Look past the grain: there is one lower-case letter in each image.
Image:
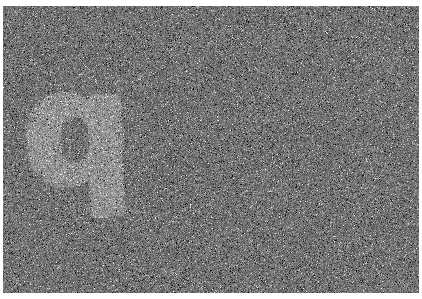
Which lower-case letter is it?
q
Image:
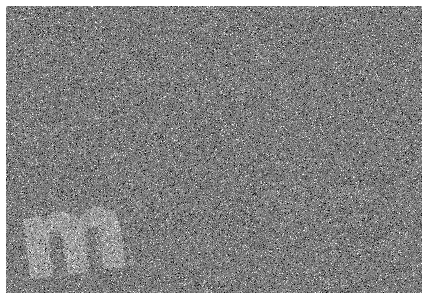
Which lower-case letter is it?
m
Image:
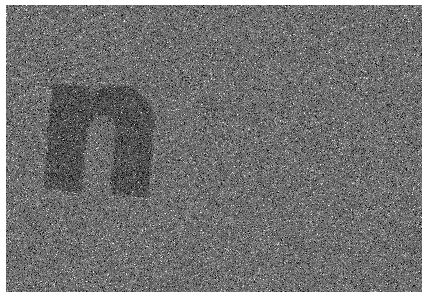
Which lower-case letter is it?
n
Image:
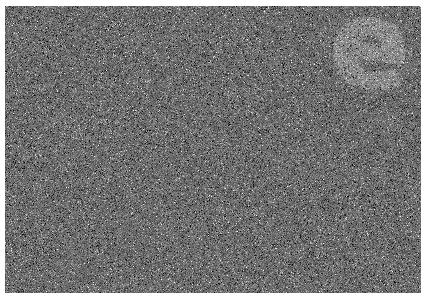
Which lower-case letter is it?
e
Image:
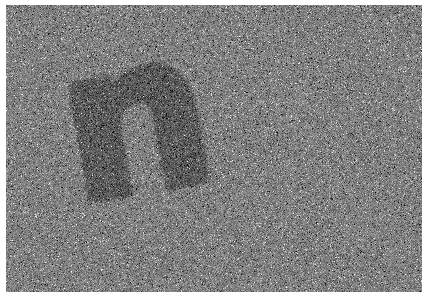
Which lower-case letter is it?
n
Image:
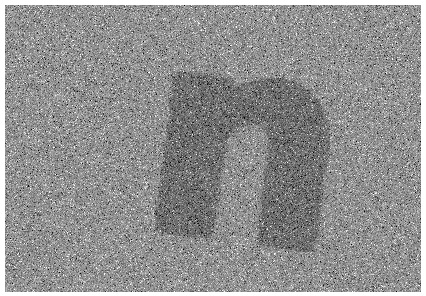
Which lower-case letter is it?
n
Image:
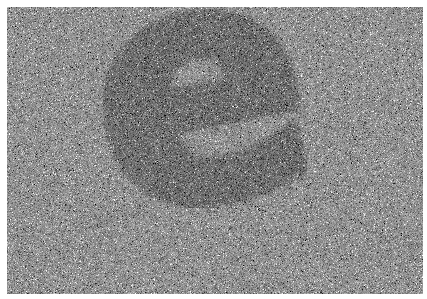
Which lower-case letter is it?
e
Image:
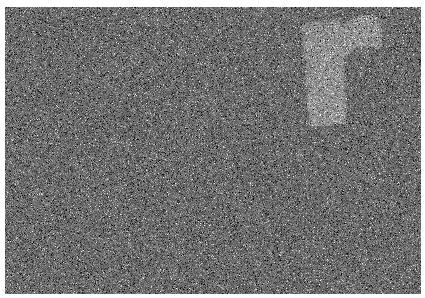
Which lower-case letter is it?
r
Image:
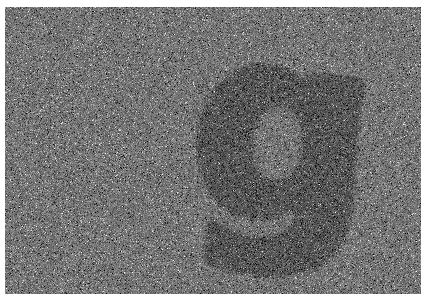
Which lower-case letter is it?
g
